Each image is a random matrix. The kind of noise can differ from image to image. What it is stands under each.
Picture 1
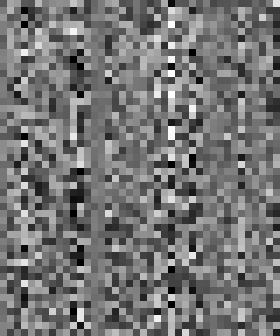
columns of uneven size
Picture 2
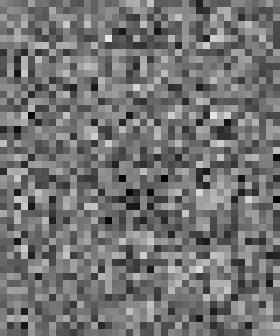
low rank plus noise
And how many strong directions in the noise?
three or four
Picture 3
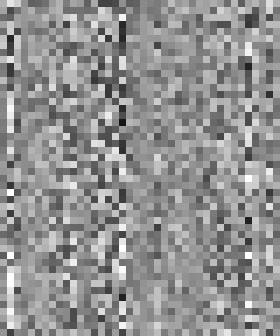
columns of uneven size
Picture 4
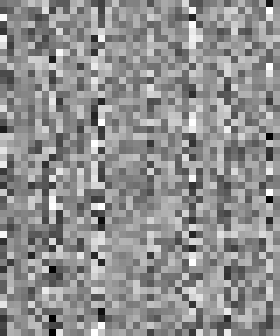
columns of uneven size
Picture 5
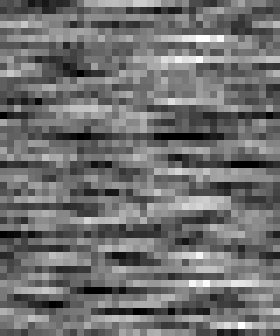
streaked along the rows
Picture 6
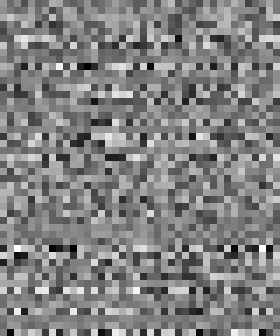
rows of uneven size
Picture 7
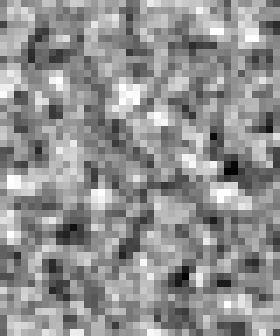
blotchy
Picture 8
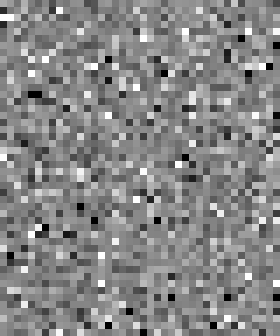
heavy tails
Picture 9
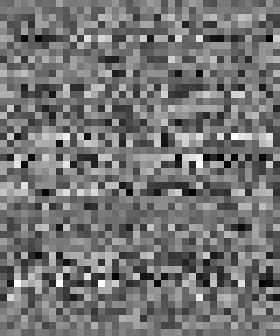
rows of uneven size
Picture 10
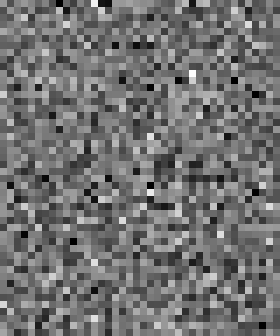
low rank plus noise
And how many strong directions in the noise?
five to eight
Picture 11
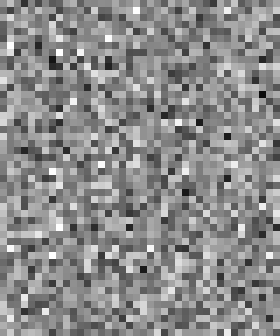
independent entries
